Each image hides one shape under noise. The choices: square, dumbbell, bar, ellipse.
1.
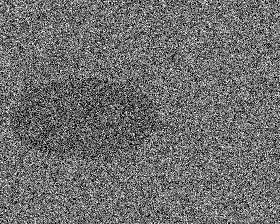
ellipse
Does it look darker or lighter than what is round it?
darker
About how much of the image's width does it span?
half
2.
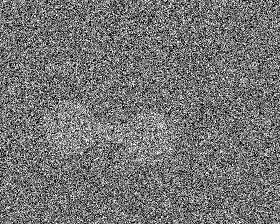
dumbbell
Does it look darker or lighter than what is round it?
lighter
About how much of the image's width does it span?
half
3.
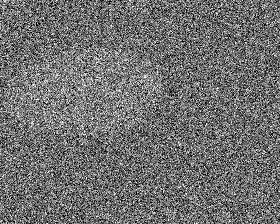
ellipse
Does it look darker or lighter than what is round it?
lighter
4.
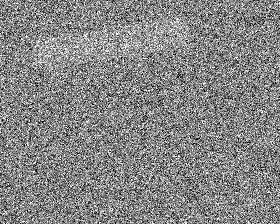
bar
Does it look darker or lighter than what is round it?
lighter
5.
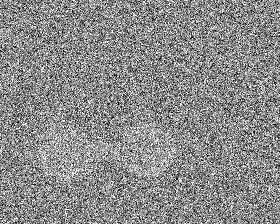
dumbbell
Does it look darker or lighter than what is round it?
lighter
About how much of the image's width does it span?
half
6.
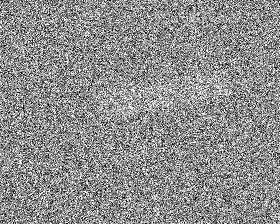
bar
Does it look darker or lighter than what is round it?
lighter
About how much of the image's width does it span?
half
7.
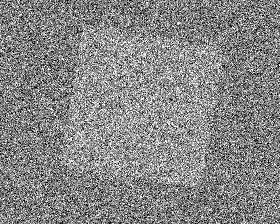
square
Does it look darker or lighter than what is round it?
lighter
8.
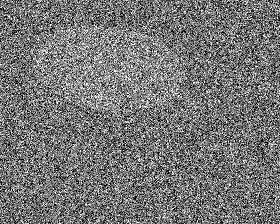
ellipse
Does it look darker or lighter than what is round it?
lighter
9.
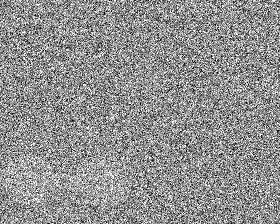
dumbbell
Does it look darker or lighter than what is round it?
lighter
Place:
bottom left
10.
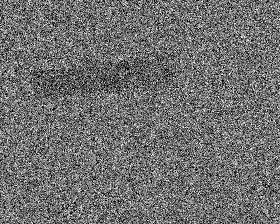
bar
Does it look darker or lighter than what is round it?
darker
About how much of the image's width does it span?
half
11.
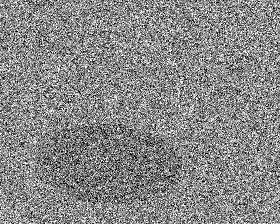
ellipse
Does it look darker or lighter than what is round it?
darker
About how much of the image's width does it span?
half
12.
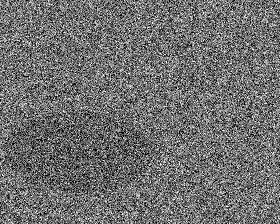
ellipse
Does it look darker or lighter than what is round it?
darker
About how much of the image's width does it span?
half
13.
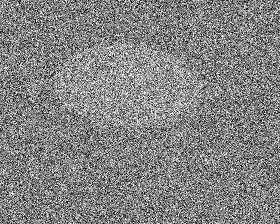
ellipse
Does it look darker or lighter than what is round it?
lighter
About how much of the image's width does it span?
half
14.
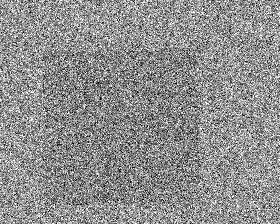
square
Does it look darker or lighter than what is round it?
darker
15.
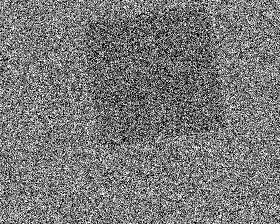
square
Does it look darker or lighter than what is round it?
darker
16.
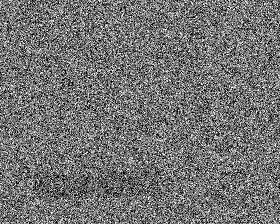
bar
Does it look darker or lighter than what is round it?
darker
